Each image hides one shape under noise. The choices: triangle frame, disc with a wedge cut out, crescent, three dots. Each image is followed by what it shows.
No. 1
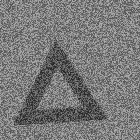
triangle frame
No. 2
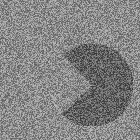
disc with a wedge cut out
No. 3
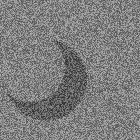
crescent
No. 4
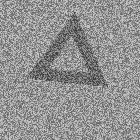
triangle frame
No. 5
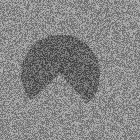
disc with a wedge cut out
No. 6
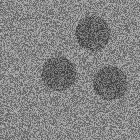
three dots
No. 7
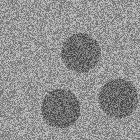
three dots
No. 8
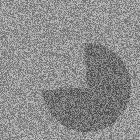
disc with a wedge cut out
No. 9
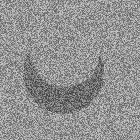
crescent
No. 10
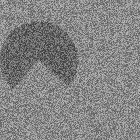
disc with a wedge cut out
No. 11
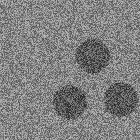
three dots
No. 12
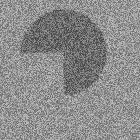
disc with a wedge cut out
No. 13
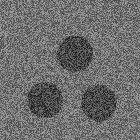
three dots
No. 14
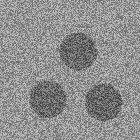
three dots
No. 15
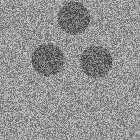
three dots
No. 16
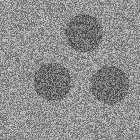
three dots
